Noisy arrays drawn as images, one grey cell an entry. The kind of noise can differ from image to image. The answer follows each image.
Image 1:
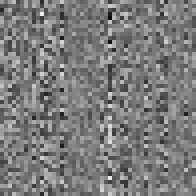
columns of uneven size
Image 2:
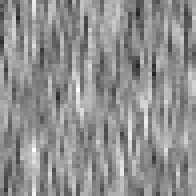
streaked along the columns
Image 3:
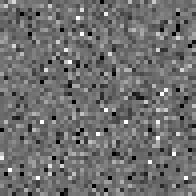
heavy tails
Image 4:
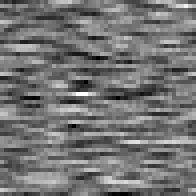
streaked along the rows
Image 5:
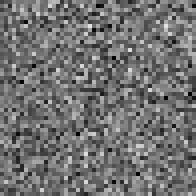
independent entries
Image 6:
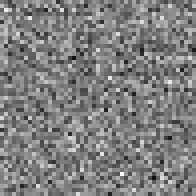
independent entries
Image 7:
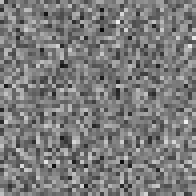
low rank plus noise
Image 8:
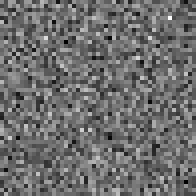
independent entries
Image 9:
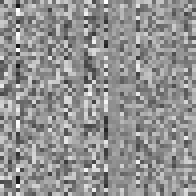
columns of uneven size
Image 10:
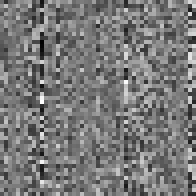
columns of uneven size
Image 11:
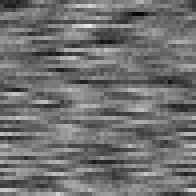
streaked along the rows
